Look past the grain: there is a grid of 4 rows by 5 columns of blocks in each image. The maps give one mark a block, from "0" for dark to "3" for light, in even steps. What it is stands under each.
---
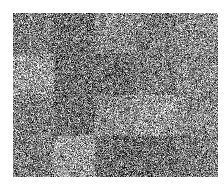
1 0 2 1 2
3 0 0 1 2
1 0 2 3 2
1 3 0 0 1
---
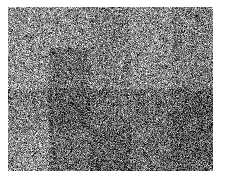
3 3 2 3 2
3 1 2 3 2
2 0 1 1 0
3 1 0 1 0
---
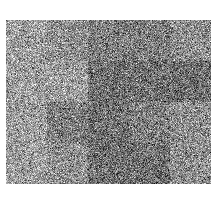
3 2 1 1 2
3 3 0 0 0
3 1 0 1 2
3 2 0 0 2
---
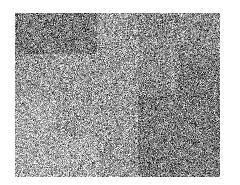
0 0 2 1 1
2 2 2 1 0
3 2 2 0 0
3 3 2 0 0
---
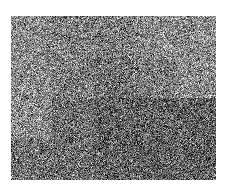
3 2 2 3 3
3 2 1 2 3
3 1 0 0 0
1 1 0 0 0
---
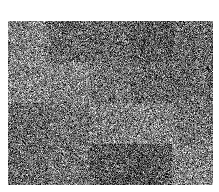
3 1 1 0 1
3 3 2 1 1
1 2 3 3 2
1 2 0 0 3
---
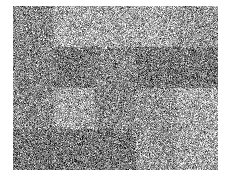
1 3 3 3 2
1 0 1 0 0
1 3 1 2 3
0 0 0 2 3
